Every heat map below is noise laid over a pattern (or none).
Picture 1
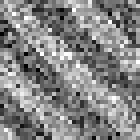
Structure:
diagonal stripes
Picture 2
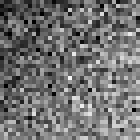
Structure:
a smooth slope
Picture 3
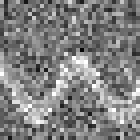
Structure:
a wavy band
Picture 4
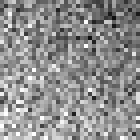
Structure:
a smooth slope
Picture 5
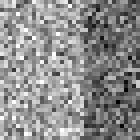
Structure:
a sharp edge
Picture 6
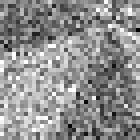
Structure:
spokes from one point
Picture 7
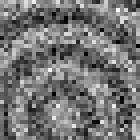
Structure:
rings round one point
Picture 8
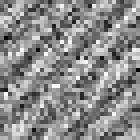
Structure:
diagonal stripes
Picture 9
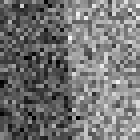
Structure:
a sharp edge
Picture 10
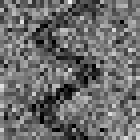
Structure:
a wavy band
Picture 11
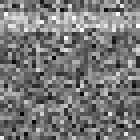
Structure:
one horizontal stripe
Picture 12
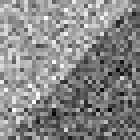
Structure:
a sharp edge
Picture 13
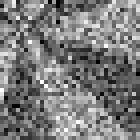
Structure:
spokes from one point
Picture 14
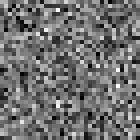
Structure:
only noise
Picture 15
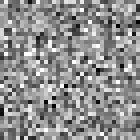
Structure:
only noise
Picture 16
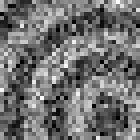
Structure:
rings round one point
